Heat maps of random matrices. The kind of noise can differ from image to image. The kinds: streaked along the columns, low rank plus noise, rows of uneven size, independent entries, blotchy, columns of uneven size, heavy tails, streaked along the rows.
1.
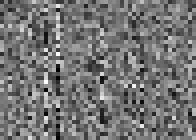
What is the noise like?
columns of uneven size
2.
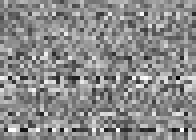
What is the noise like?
rows of uneven size
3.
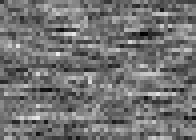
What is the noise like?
streaked along the rows
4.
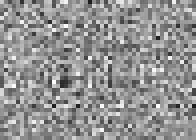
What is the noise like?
low rank plus noise
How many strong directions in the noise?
one
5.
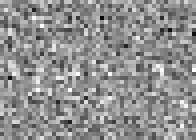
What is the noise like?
low rank plus noise
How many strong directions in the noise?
five to eight
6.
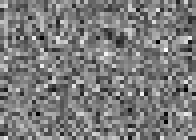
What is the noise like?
low rank plus noise
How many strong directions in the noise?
three or four
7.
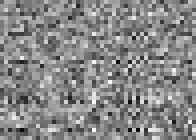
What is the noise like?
low rank plus noise
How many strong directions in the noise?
one
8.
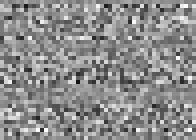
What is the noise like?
rows of uneven size
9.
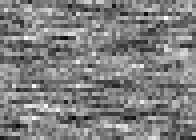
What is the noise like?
streaked along the rows
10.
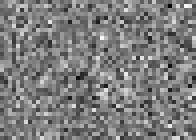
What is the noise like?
low rank plus noise
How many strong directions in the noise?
five to eight
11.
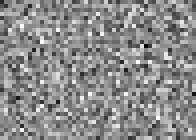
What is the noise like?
independent entries
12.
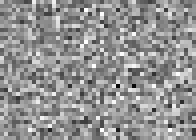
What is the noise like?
low rank plus noise
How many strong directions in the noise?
five to eight
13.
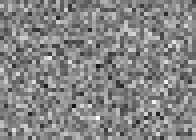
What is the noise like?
independent entries
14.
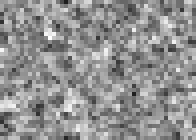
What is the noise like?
blotchy
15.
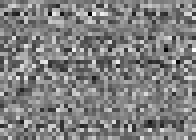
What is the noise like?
rows of uneven size
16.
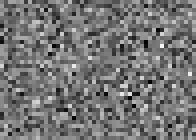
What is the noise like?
independent entries
